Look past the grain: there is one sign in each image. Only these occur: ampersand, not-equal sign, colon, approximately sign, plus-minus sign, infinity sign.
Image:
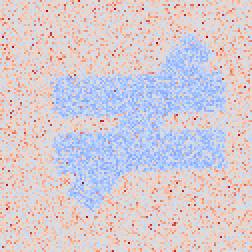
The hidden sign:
not-equal sign
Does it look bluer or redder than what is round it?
bluer
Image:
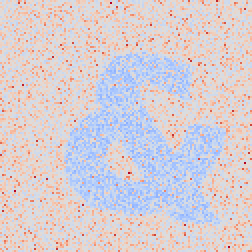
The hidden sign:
ampersand
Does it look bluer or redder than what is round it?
bluer
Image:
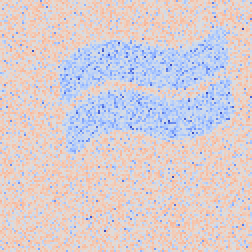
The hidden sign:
approximately sign
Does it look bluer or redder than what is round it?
bluer
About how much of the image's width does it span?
two thirds
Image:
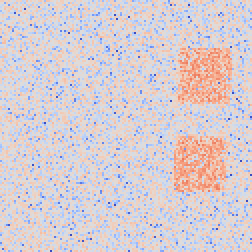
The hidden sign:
colon
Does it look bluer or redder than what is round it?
redder
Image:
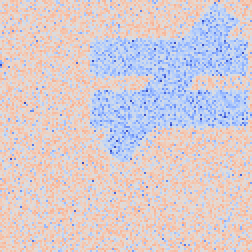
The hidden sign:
not-equal sign
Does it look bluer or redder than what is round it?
bluer
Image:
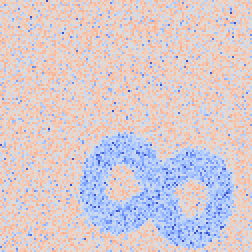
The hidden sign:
infinity sign
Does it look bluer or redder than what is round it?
bluer
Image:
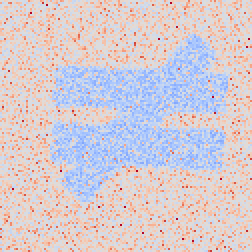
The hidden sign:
not-equal sign
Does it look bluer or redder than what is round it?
bluer
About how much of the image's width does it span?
two thirds
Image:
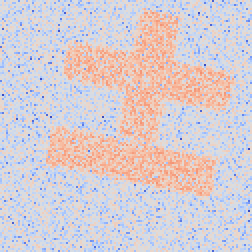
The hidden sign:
plus-minus sign
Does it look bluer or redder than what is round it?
redder
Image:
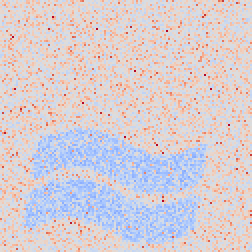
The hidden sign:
approximately sign
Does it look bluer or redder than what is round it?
bluer
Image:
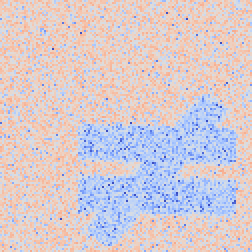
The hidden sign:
not-equal sign
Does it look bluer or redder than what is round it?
bluer
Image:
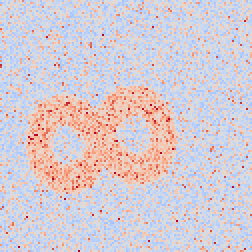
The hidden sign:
infinity sign
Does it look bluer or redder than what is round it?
redder
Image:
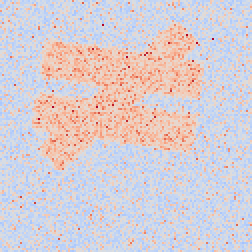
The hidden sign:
not-equal sign
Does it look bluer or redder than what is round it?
redder
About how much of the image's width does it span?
two thirds
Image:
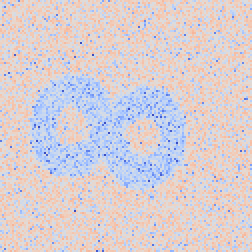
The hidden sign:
infinity sign
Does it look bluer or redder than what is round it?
bluer
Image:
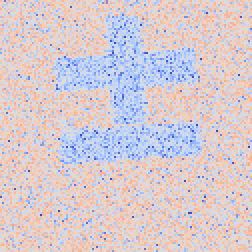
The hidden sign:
plus-minus sign
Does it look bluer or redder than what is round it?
bluer
